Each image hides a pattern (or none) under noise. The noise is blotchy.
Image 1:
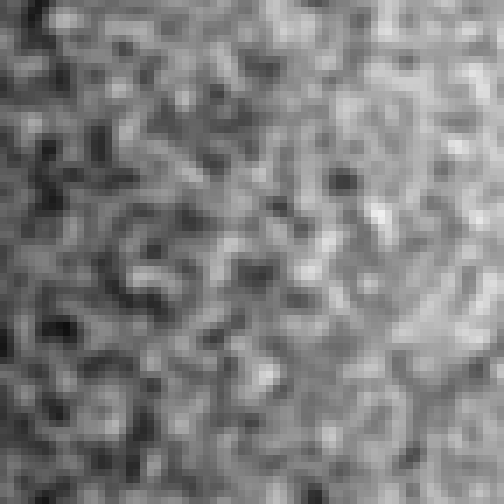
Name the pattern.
a smooth slope
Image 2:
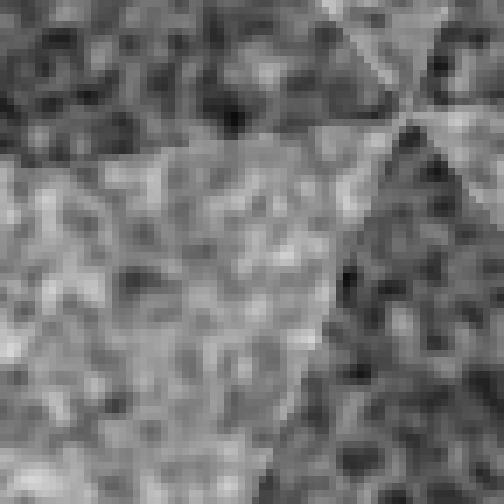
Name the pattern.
spokes from one point
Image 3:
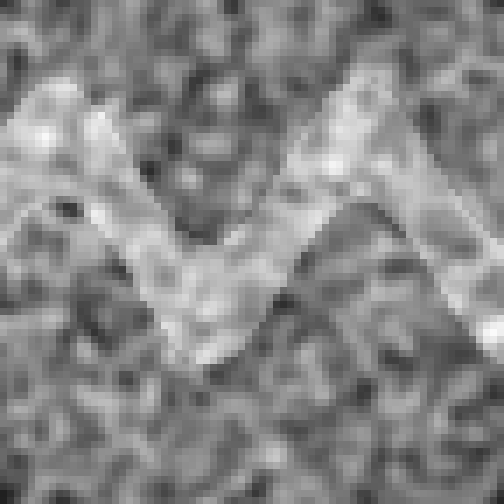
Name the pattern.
a wavy band
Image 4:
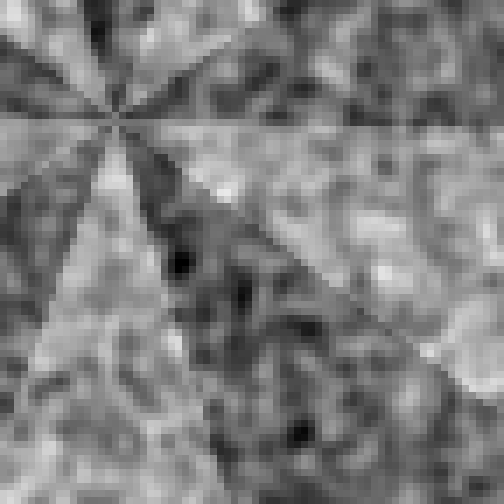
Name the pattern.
spokes from one point
